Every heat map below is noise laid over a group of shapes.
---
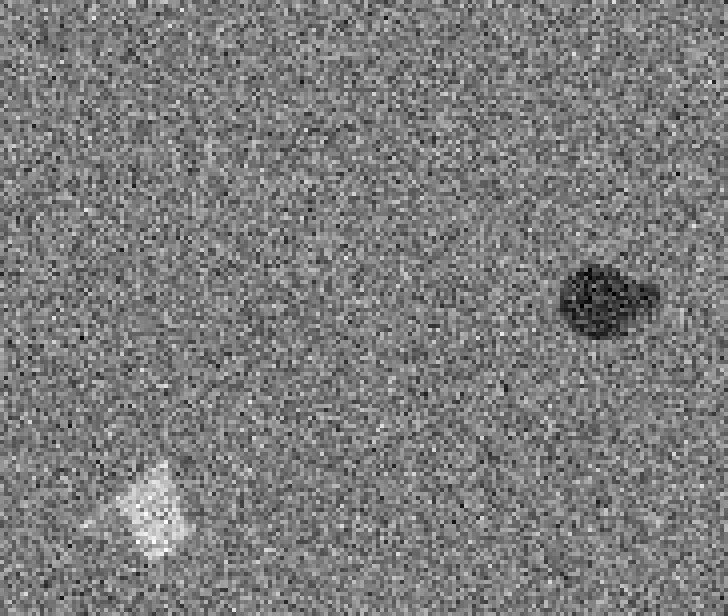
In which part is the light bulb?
middle right
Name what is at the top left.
nothing
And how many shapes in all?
2
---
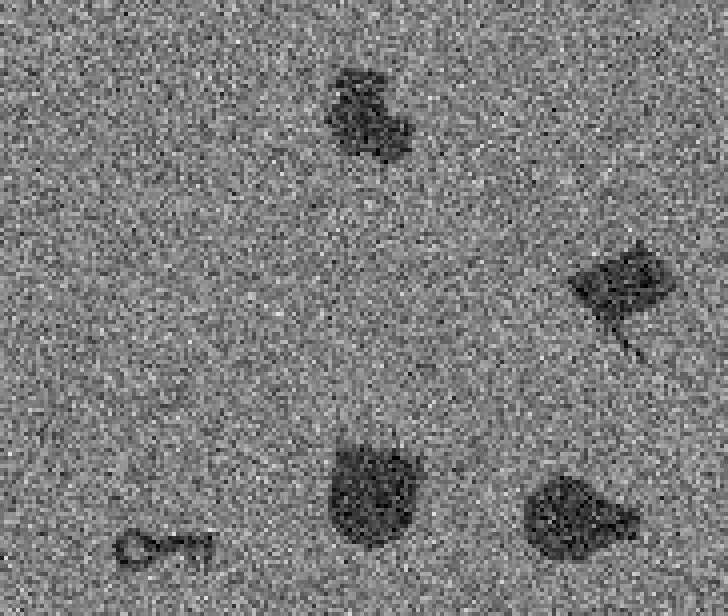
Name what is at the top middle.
car
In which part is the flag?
middle right
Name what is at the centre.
nothing
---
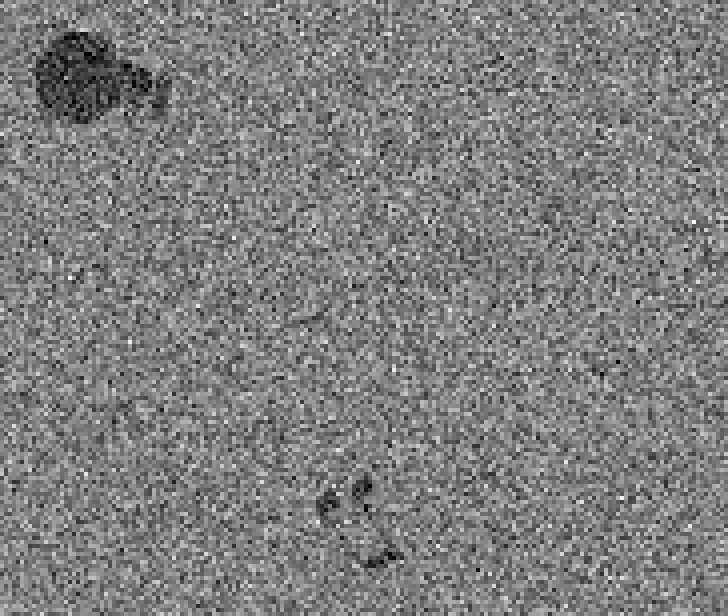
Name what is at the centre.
nothing
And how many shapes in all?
2
